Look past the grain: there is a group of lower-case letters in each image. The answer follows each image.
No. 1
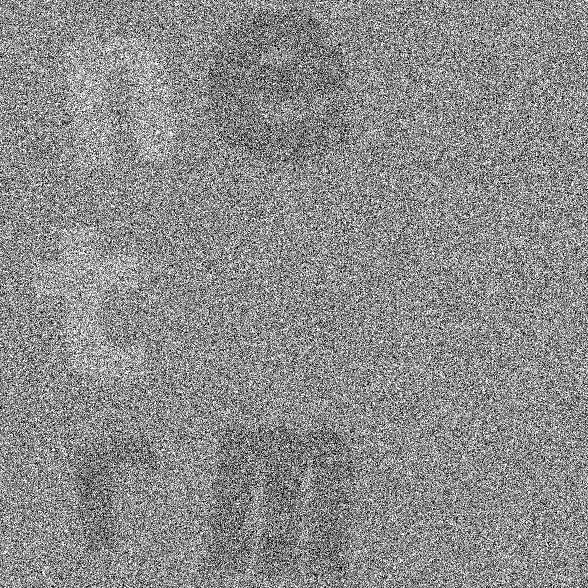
top left: light n; top middle: dark e; middle left: light t; bottom left: dark r; bottom middle: dark m
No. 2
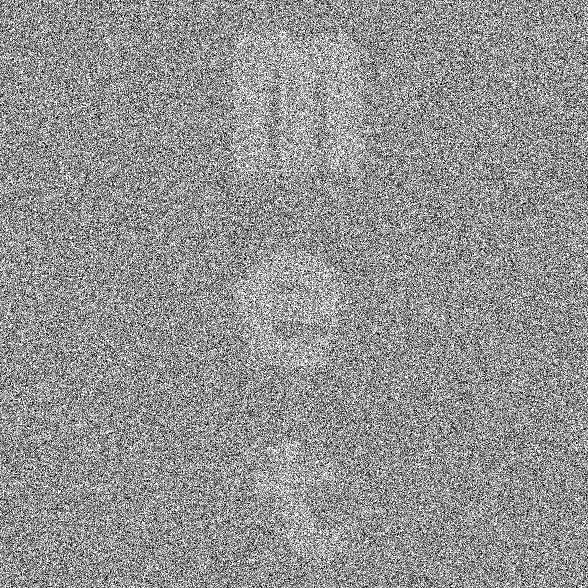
top middle: light m; centre: light e; bottom middle: light t
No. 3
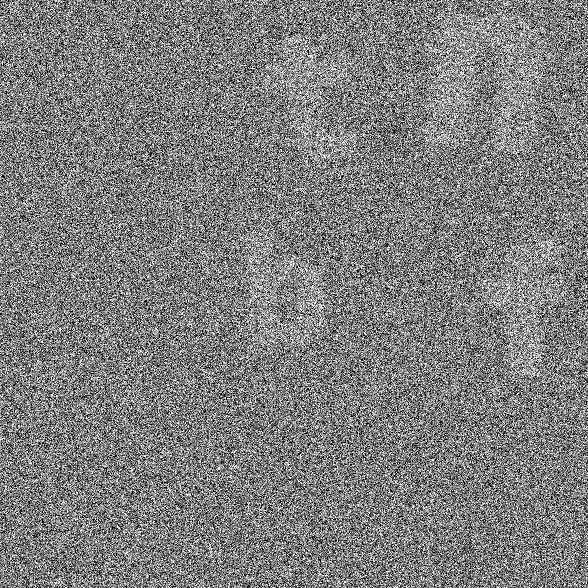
top middle: light t; top right: light n; centre: light b; middle right: light f
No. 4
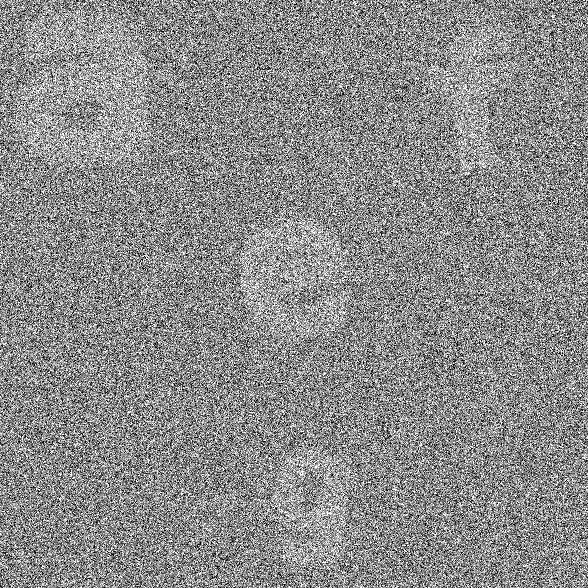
top left: light a; top right: light f; centre: light e; bottom middle: light g
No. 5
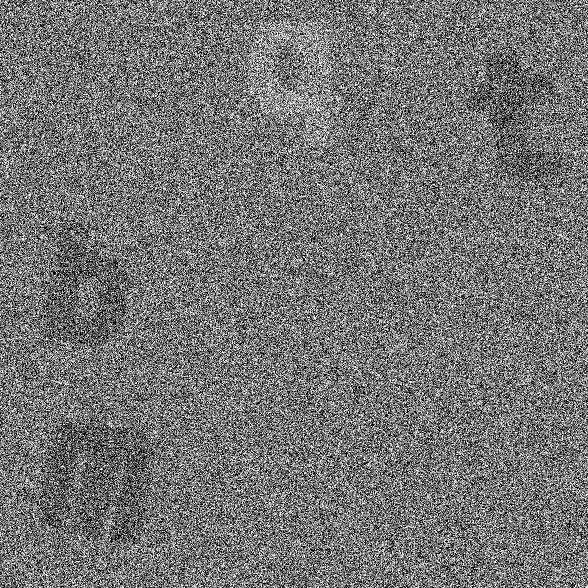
top middle: light q; top right: dark t; middle left: dark b; bottom left: dark m
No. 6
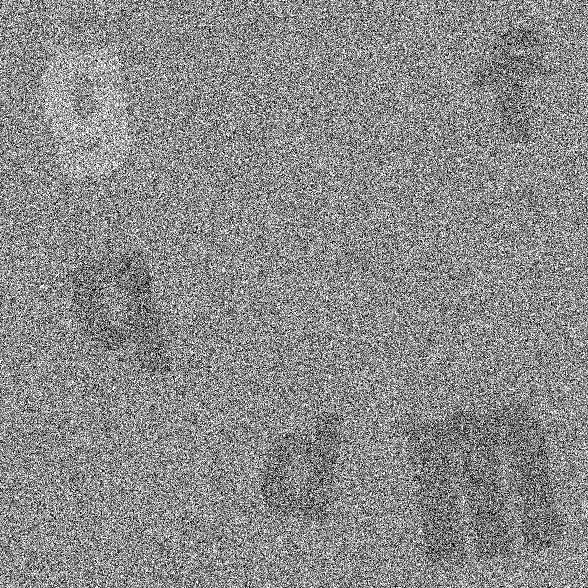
top left: light g; top right: dark f; middle left: dark q; bottom middle: dark d; bottom right: dark m
